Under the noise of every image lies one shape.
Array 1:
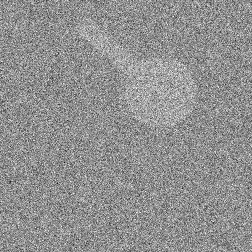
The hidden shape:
lollipop
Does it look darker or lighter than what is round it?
lighter
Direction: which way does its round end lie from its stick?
down and right
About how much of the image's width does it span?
half
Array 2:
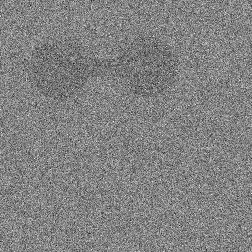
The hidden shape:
dumbbell
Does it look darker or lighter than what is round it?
darker
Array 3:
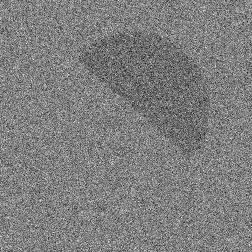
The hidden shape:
half disc
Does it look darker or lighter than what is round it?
darker
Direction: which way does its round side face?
up and right
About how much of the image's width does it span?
half
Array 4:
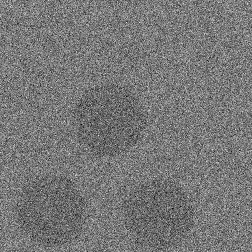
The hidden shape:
three dots
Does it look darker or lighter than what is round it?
darker
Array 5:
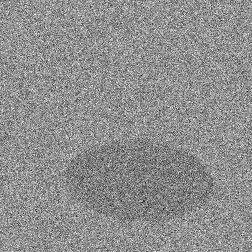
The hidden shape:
ellipse
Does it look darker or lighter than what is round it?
darker
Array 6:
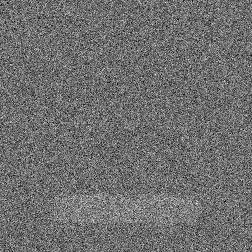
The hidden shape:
bar
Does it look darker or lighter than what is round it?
lighter
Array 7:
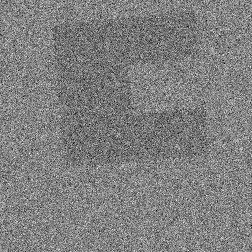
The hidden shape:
square with a notch
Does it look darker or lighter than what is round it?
darker
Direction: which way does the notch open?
right
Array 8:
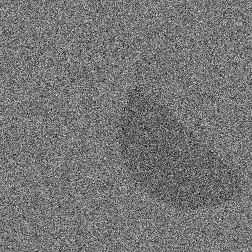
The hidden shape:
half disc
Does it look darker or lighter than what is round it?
darker
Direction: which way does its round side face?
down and left
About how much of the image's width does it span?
half
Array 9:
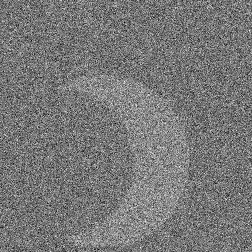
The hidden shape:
crescent
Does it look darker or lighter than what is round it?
lighter
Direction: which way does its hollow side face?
left
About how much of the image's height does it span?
two thirds
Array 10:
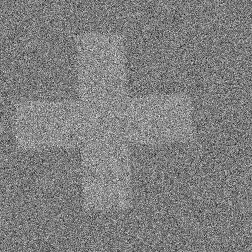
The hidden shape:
cross
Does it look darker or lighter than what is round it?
lighter
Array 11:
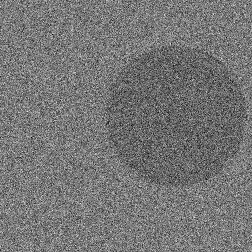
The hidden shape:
disc
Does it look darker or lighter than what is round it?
darker
